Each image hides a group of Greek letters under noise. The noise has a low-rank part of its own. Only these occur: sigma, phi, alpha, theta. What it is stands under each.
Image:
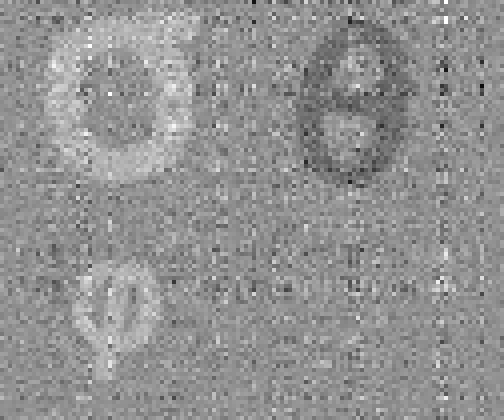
top left: light sigma; top right: dark theta; bottom left: light phi
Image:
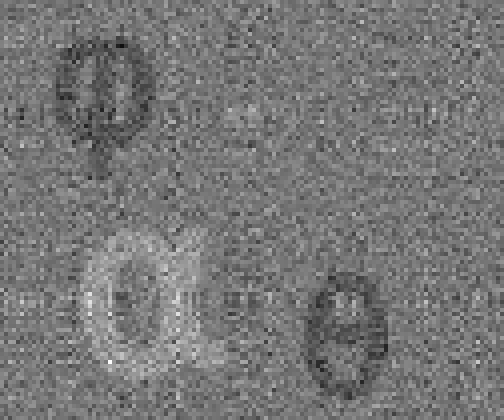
top left: dark phi; bottom left: light alpha; bottom right: dark theta
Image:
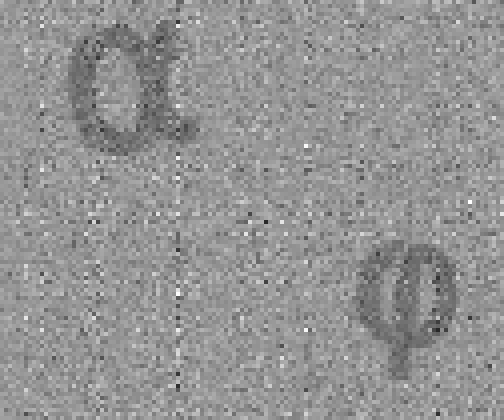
top left: dark alpha; bottom right: dark phi
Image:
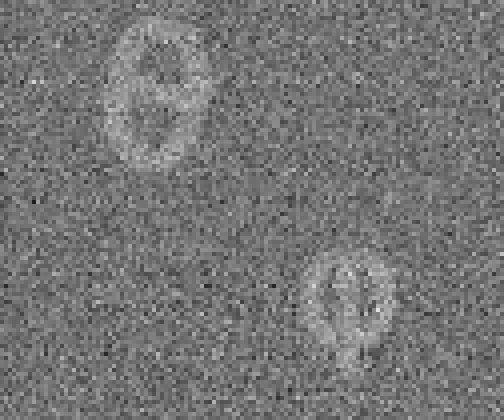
top left: light theta; bottom right: light phi
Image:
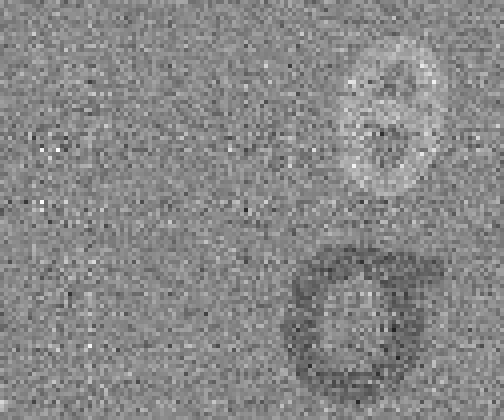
top right: light theta; bottom right: dark sigma
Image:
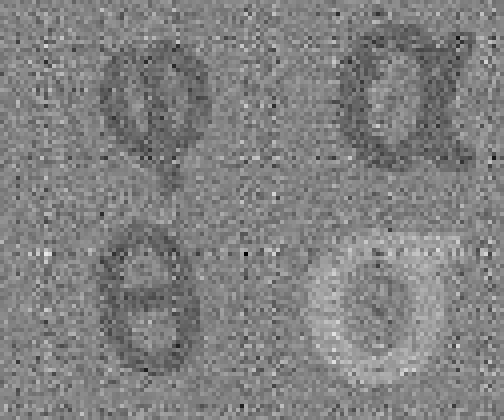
top left: dark phi; top right: dark alpha; bottom left: dark theta; bottom right: light sigma
